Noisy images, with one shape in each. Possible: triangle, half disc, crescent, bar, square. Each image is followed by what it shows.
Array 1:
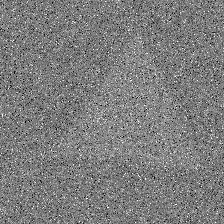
triangle
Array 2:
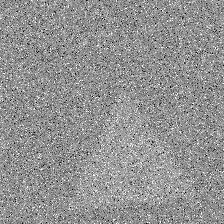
triangle
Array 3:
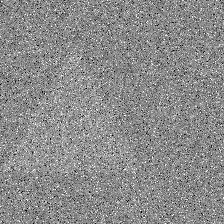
triangle
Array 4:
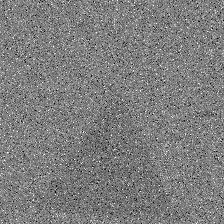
triangle
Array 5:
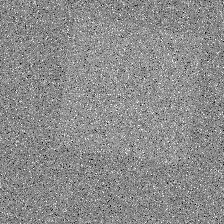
square
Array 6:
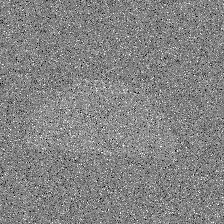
half disc
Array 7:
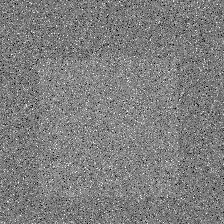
square
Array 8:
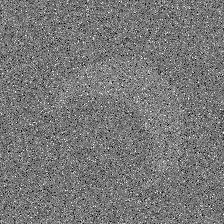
crescent
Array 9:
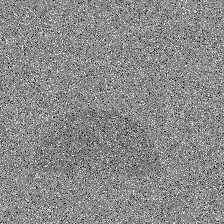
half disc
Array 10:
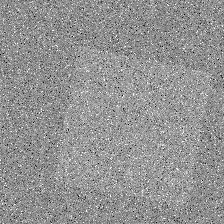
square
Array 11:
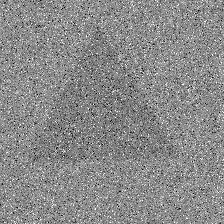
triangle
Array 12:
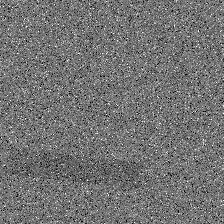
bar
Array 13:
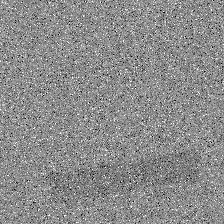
bar
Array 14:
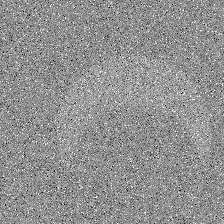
crescent
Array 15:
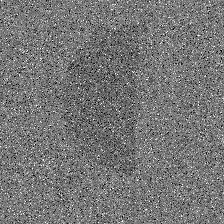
half disc
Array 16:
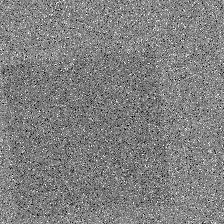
square
